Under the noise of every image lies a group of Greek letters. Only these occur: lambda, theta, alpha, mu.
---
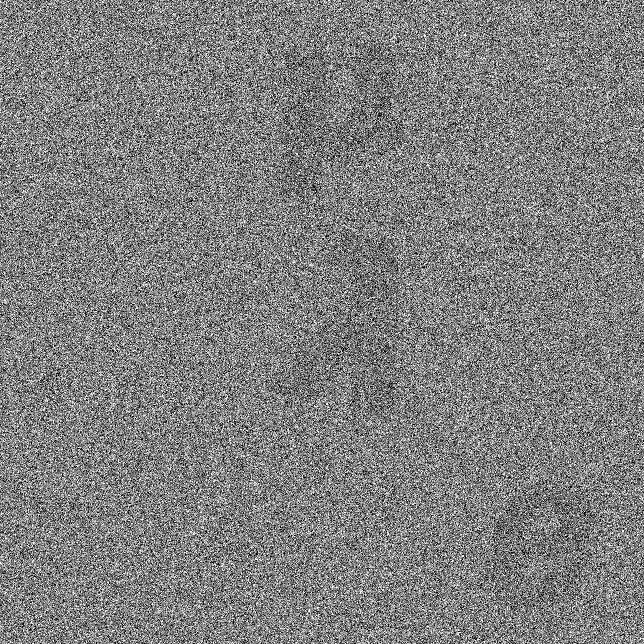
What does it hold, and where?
top middle: mu; centre: lambda; bottom right: theta
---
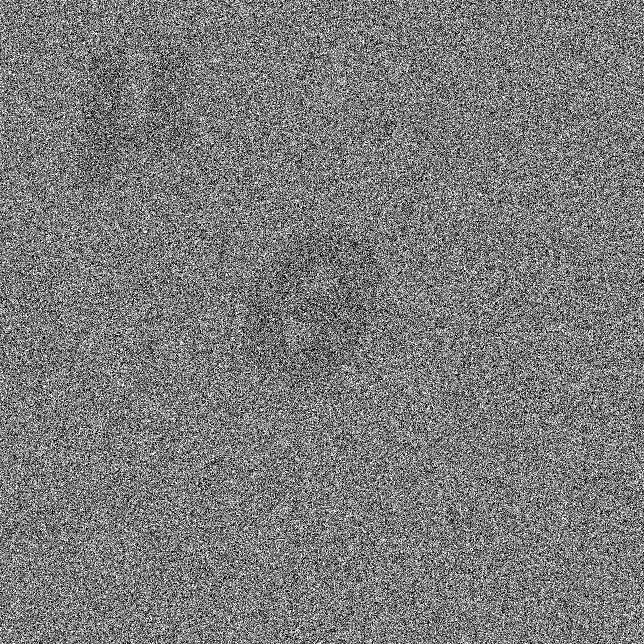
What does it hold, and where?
top left: mu; centre: theta
